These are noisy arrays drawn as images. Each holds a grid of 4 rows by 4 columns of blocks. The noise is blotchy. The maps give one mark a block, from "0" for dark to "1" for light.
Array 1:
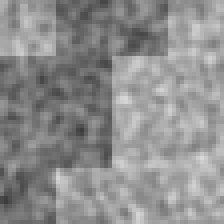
1 0 0 1
0 0 1 1
0 0 1 1
0 1 1 1
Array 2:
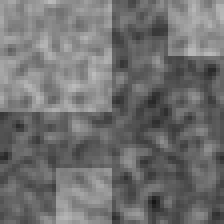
1 1 0 1
1 1 0 0
0 0 0 0
0 1 0 0
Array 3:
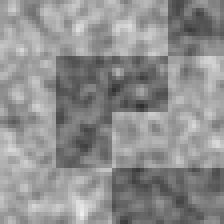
1 1 1 0
1 0 0 1
1 0 1 1
1 1 0 0
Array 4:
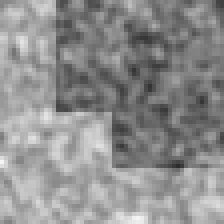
1 0 0 0
1 0 0 0
1 1 0 0
1 1 1 1
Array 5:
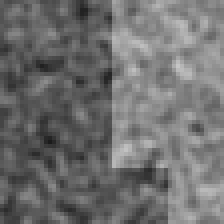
0 0 1 1
0 0 1 1
0 0 1 1
0 0 0 1
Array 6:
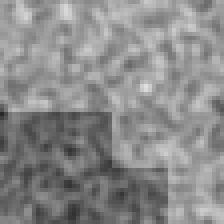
1 1 1 1
1 1 1 1
0 0 1 1
0 0 0 1
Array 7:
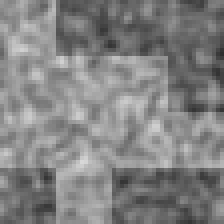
1 0 0 0
1 1 1 0
1 1 1 1
0 1 0 0
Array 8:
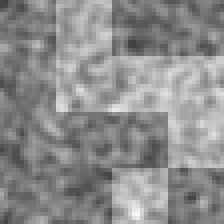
0 1 0 0
0 1 1 1
0 0 0 1
0 0 1 0
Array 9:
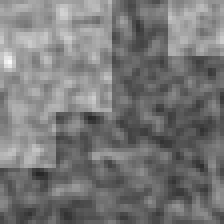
1 1 0 1
1 1 0 0
1 0 0 0
0 0 0 0
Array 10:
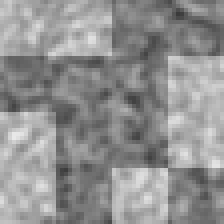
1 1 0 0
0 0 0 1
1 0 0 1
1 0 1 0
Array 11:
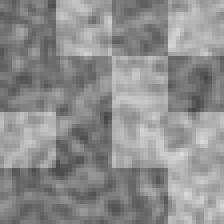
0 1 0 1
0 0 1 0
1 0 1 1
0 0 0 1
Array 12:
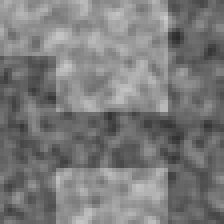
1 1 1 0
0 1 1 0
0 0 0 0
0 1 1 0
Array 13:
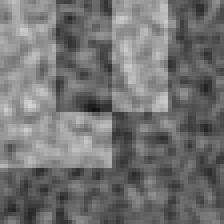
1 0 1 0
1 0 1 0
1 1 0 0
0 0 0 0
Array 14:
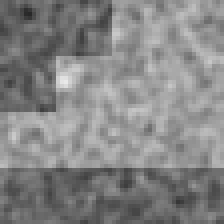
0 0 1 1
0 1 1 1
1 1 1 1
0 0 0 0
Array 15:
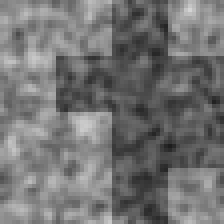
1 1 0 1
1 0 0 0
1 1 0 0
1 1 0 1
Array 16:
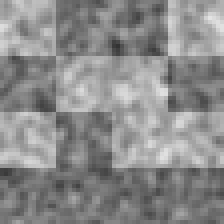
1 0 0 1
0 1 1 0
1 0 1 1
0 0 0 0
